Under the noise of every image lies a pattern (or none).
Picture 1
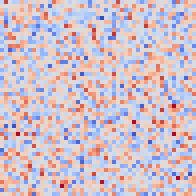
only noise
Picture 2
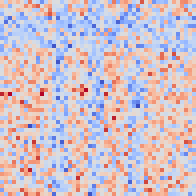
bands of rows crossing bands of columns
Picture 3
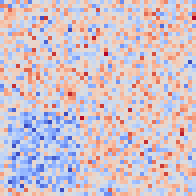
one block
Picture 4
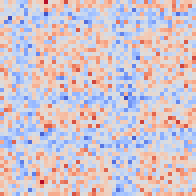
bands of rows crossing bands of columns
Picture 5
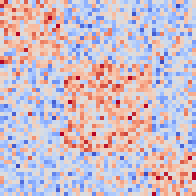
blocks along the diagonal
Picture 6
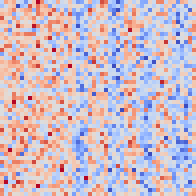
bands of columns
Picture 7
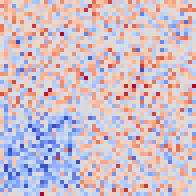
one block
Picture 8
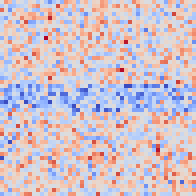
one band of rows
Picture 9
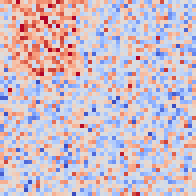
one block
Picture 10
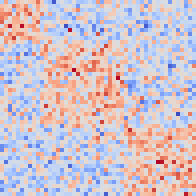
blocks along the diagonal
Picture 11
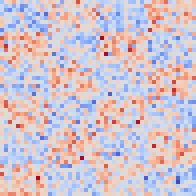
a checkerboard
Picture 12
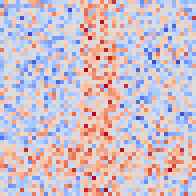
bands of rows crossing bands of columns
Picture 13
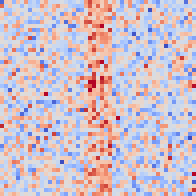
one band of columns
